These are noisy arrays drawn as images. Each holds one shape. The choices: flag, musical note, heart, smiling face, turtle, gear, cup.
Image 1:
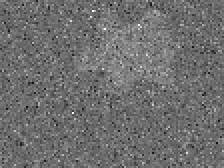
turtle
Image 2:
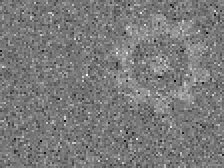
gear
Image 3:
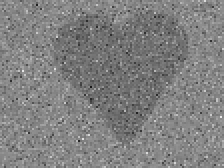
heart
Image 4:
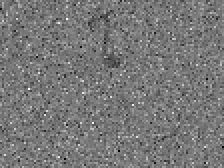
musical note
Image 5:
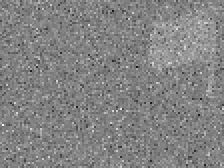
flag
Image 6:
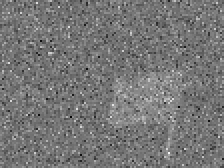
flag
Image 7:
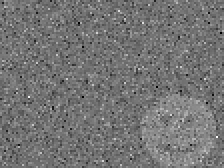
smiling face
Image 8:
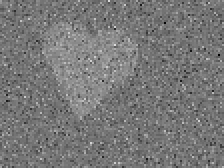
heart
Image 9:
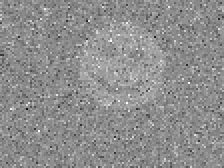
smiling face
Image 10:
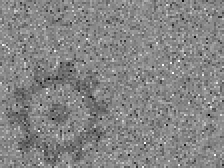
gear
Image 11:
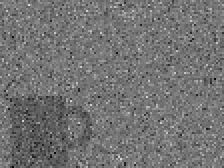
cup
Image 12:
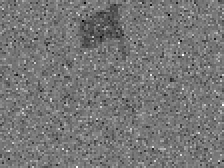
flag
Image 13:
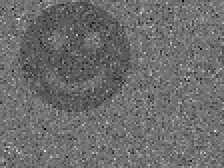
smiling face
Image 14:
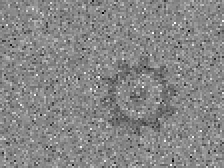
gear
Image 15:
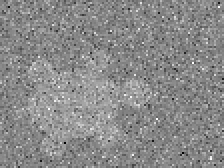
turtle
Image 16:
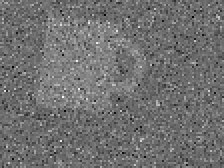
cup
